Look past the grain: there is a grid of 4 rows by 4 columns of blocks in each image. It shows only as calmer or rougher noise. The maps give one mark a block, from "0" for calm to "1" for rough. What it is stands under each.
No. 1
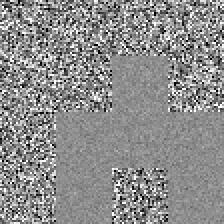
1 1 1 1
1 1 0 1
1 0 0 0
1 0 1 0
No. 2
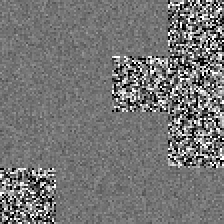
0 0 0 1
0 0 1 1
0 0 0 1
1 0 0 0
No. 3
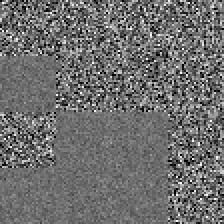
1 1 1 1
0 1 1 1
1 0 0 1
0 0 0 1
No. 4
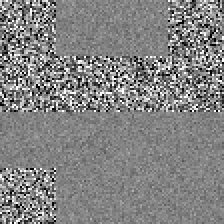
1 0 0 1
1 1 1 1
0 0 0 0
1 0 0 0
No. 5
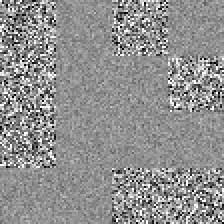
1 0 1 0
1 0 0 1
1 0 0 0
0 0 1 1
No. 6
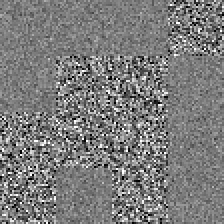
0 0 0 1
0 1 1 0
1 1 1 0
1 0 1 0
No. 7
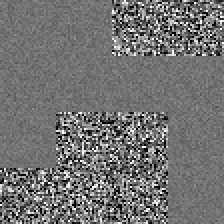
0 0 1 1
0 0 0 0
0 1 1 0
1 1 1 0
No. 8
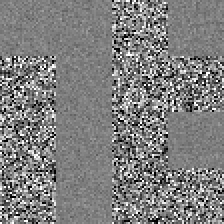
0 0 1 0
1 0 1 1
1 0 1 0
1 0 1 1
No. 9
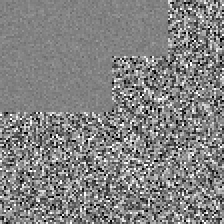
0 0 0 1
0 0 1 1
1 1 1 1
1 1 1 1
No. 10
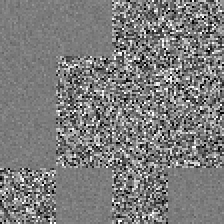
0 0 1 1
0 1 1 1
0 1 1 1
1 0 1 0
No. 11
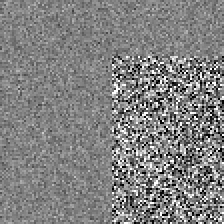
0 0 0 0
0 0 1 1
0 0 1 1
0 0 1 1
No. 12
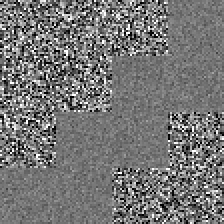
1 1 1 0
1 1 0 0
1 0 0 1
0 0 1 1
